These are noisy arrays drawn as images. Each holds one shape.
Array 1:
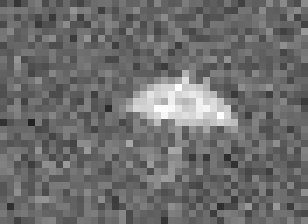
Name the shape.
umbrella
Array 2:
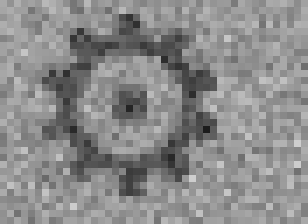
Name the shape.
gear
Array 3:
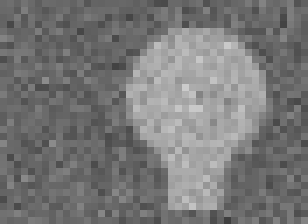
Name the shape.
light bulb
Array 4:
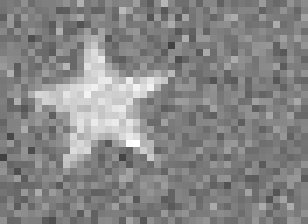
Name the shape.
star
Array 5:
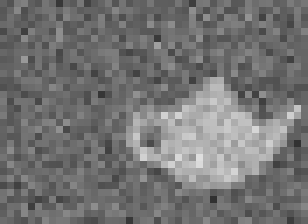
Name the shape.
teapot
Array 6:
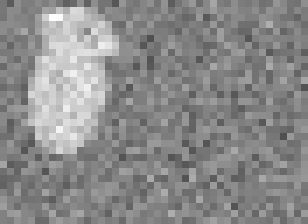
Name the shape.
footprint
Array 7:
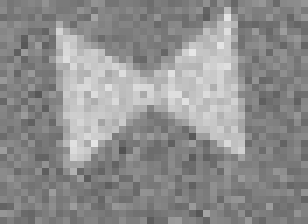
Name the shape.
bow tie
